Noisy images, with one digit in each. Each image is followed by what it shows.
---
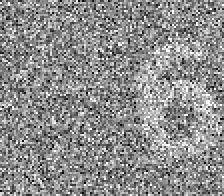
6
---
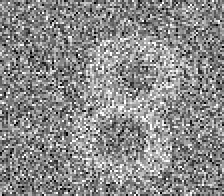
8
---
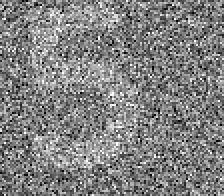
5
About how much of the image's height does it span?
nearly all
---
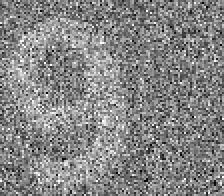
9
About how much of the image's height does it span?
nearly all
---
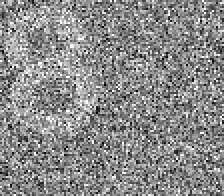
8
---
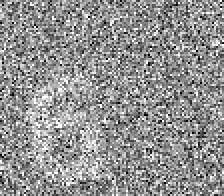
6
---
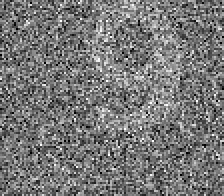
9
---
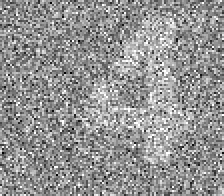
4
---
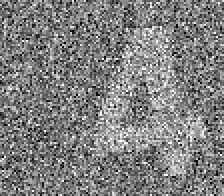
4
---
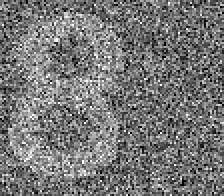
8
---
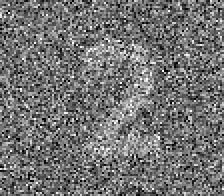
2
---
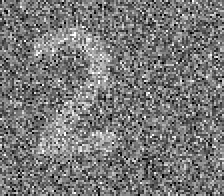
2
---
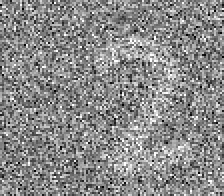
2
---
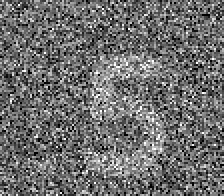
5
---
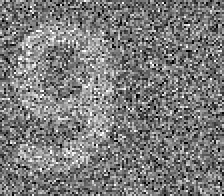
9
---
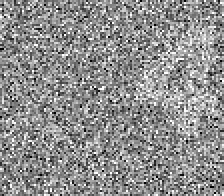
4
